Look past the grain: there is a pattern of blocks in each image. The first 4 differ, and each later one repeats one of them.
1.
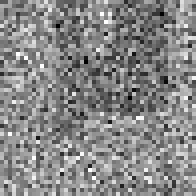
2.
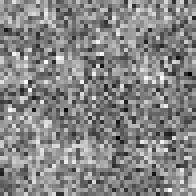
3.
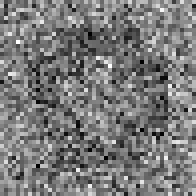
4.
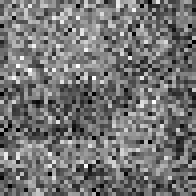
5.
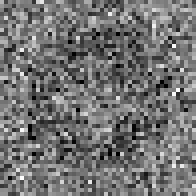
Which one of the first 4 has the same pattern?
3
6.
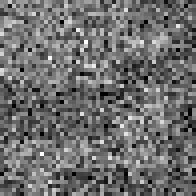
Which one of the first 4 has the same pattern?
4
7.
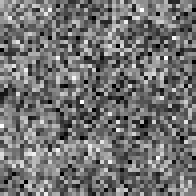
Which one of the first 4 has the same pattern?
2
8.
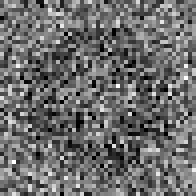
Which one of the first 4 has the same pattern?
3
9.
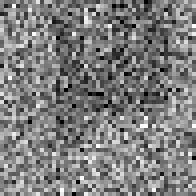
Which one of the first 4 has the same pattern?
1
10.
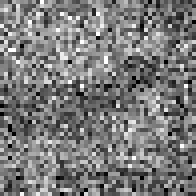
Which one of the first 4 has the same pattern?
4
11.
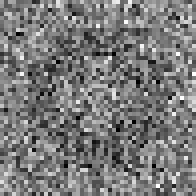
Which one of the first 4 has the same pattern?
3
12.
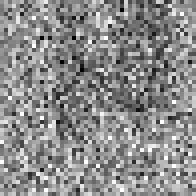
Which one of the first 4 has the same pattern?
1
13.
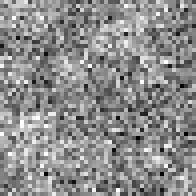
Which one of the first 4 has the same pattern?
2
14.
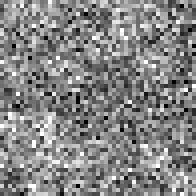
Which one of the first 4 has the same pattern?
2
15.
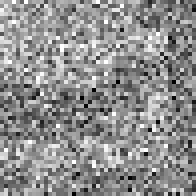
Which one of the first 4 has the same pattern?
4
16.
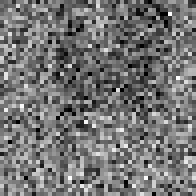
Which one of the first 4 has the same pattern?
1
